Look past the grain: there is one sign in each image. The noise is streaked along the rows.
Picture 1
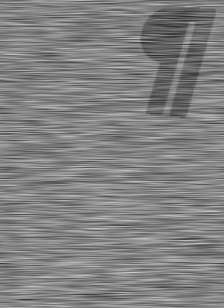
pilcrow
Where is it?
top right
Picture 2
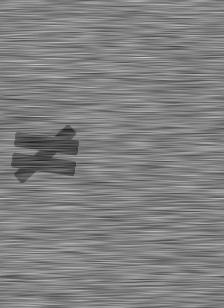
not-equal sign
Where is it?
middle left
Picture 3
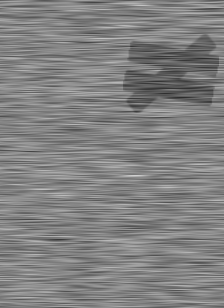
not-equal sign
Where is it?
top right
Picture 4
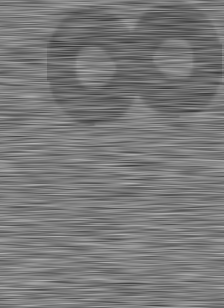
infinity sign
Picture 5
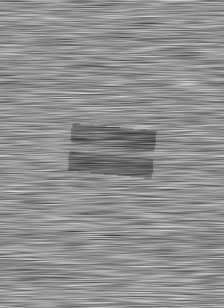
equals sign
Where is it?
centre
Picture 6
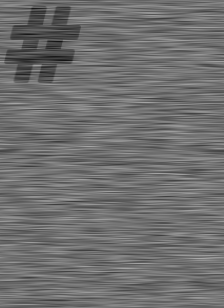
hash sign
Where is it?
top left
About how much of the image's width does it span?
a third
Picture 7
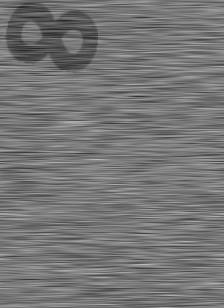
infinity sign
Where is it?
top left
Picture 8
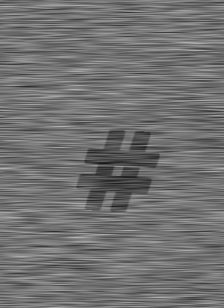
hash sign
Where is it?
centre
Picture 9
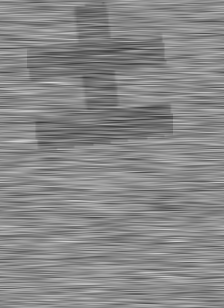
plus-minus sign
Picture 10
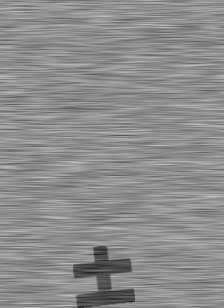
plus-minus sign
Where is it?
bottom middle
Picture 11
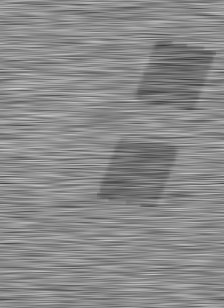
colon
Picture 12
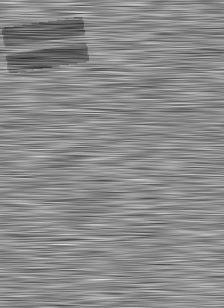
equals sign
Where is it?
top left
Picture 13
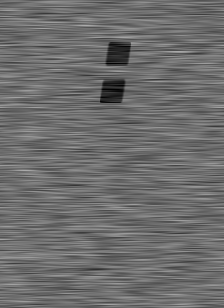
colon
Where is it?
top middle
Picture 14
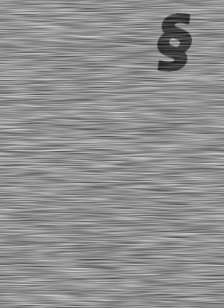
section sign
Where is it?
top right
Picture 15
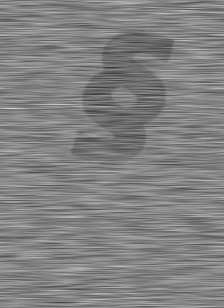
section sign
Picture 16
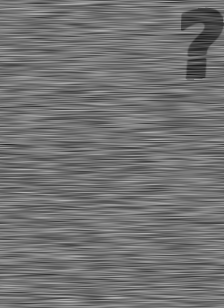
question mark
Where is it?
top right
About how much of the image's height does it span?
a quarter
